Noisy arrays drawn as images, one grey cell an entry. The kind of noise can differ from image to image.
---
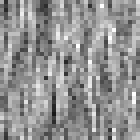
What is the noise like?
streaked along the columns
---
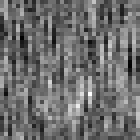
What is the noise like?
streaked along the columns
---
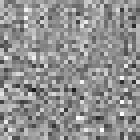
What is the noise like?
low rank plus noise
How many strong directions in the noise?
five to eight
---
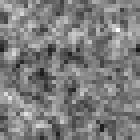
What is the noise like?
blotchy
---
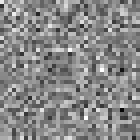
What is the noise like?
low rank plus noise
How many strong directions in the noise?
two
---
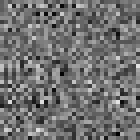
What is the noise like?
low rank plus noise
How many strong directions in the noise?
three or four
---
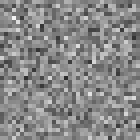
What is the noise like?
independent entries
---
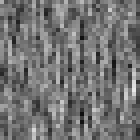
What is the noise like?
streaked along the columns
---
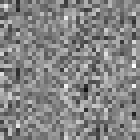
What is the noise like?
columns of uneven size
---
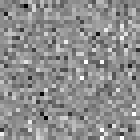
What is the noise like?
heavy tails
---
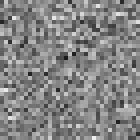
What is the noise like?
independent entries
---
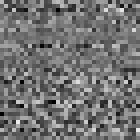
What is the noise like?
rows of uneven size
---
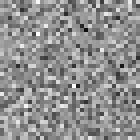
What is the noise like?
independent entries
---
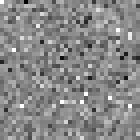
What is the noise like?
heavy tails
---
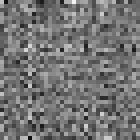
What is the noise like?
low rank plus noise
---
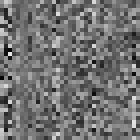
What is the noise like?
columns of uneven size
